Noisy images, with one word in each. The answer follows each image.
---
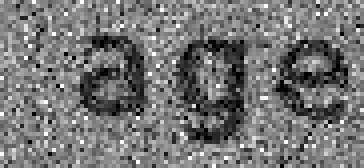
age
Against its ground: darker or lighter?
darker
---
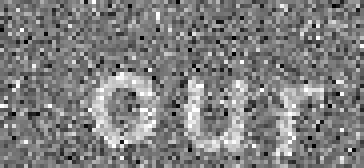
our
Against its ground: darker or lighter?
lighter
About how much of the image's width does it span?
two thirds
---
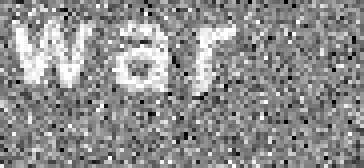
war
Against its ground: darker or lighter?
lighter
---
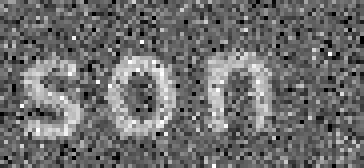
son
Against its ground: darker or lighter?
lighter
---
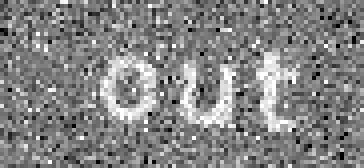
out
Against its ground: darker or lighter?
lighter
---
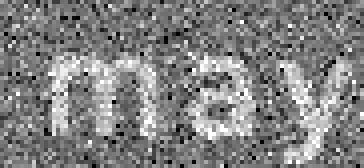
may
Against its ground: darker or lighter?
lighter
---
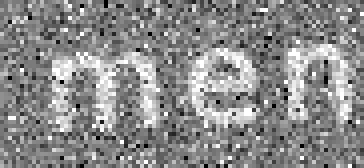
men
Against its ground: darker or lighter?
lighter
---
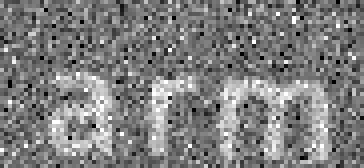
arm
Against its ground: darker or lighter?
lighter
